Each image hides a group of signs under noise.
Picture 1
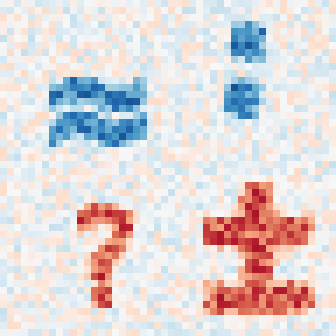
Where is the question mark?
bottom left
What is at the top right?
colon
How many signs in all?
4
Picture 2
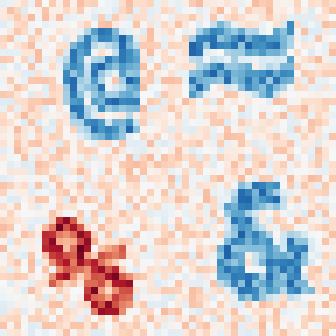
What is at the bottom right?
ampersand
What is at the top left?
at sign
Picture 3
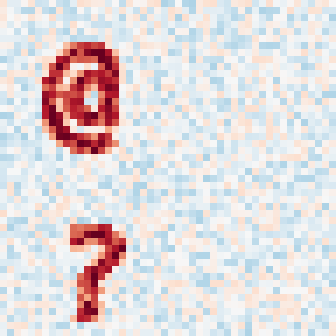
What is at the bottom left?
question mark
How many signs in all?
2
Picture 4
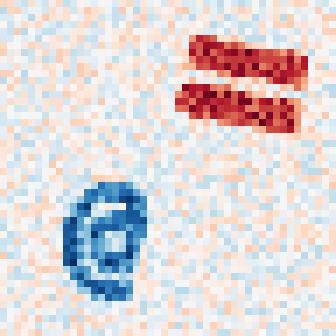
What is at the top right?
equals sign
